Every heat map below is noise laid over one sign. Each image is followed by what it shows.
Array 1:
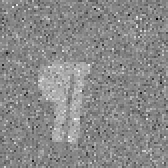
light pilcrow
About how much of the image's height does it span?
half
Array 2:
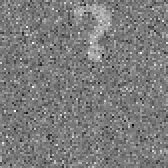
light question mark, top middle
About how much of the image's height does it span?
a third
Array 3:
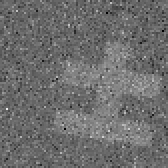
light plus-minus sign
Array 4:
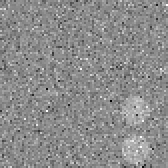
light colon, bottom right
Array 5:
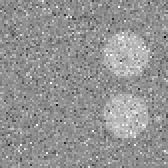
light colon
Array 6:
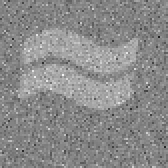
light approximately sign
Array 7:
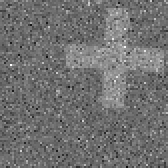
light plus sign
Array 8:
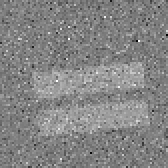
light equals sign
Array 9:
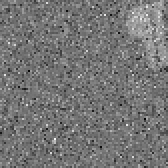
light pilcrow, top right
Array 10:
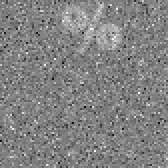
light percent sign, top middle
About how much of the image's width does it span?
a third
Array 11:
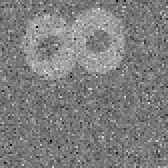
light infinity sign
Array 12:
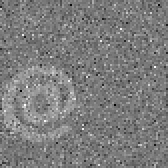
light at sign
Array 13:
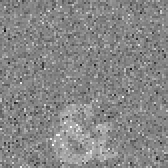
light ampersand, bottom middle
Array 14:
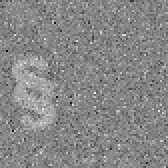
light section sign, middle left
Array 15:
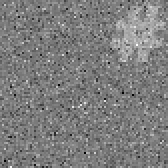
light hash sign, top right
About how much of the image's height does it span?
a third
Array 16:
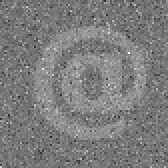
light at sign
